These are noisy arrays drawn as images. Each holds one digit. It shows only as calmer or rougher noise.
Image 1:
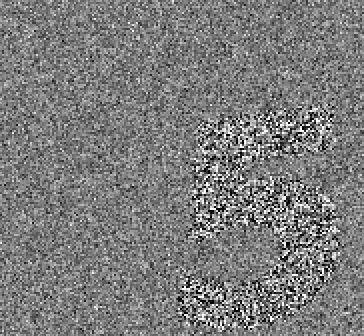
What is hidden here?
rough 5
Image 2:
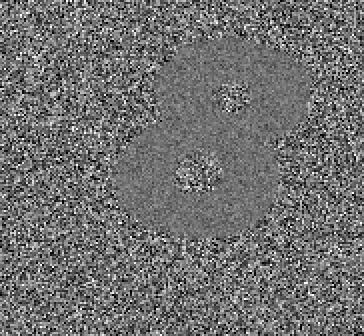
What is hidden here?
calm 8
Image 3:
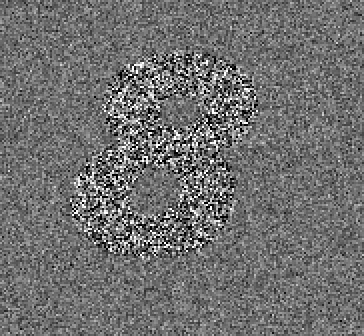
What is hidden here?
rough 8
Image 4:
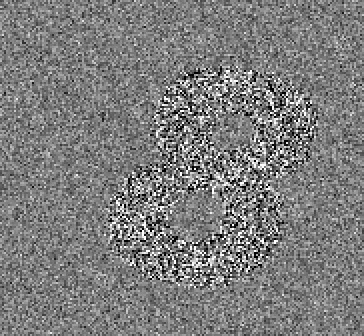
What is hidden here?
rough 8
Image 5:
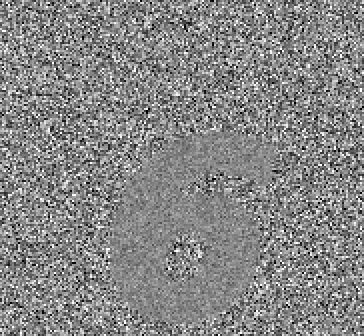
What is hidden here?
calm 6
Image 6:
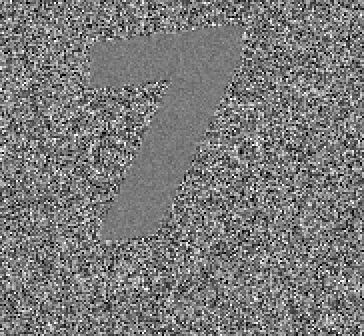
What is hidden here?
calm 7
